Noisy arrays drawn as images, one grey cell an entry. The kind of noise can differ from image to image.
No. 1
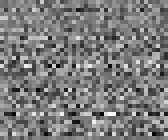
rows of uneven size
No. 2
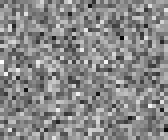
independent entries
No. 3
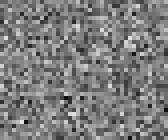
independent entries
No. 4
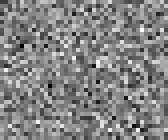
independent entries
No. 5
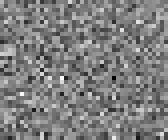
low rank plus noise
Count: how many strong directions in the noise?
one
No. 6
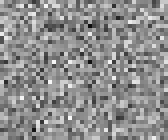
low rank plus noise
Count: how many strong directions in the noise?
five to eight
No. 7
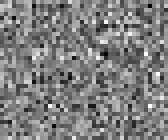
low rank plus noise
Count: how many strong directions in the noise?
two
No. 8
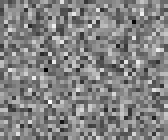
independent entries
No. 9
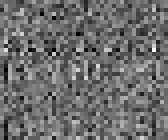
low rank plus noise
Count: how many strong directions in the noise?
two
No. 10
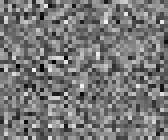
low rank plus noise
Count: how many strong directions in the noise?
three or four
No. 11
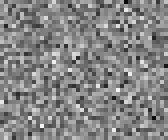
independent entries
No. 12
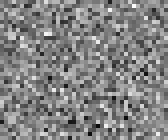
independent entries
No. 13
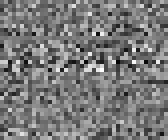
rows of uneven size
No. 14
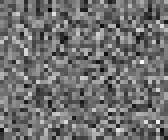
low rank plus noise
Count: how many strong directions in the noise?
three or four
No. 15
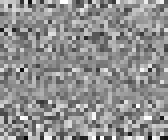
rows of uneven size
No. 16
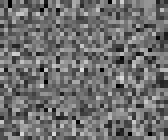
low rank plus noise
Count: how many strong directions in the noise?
three or four
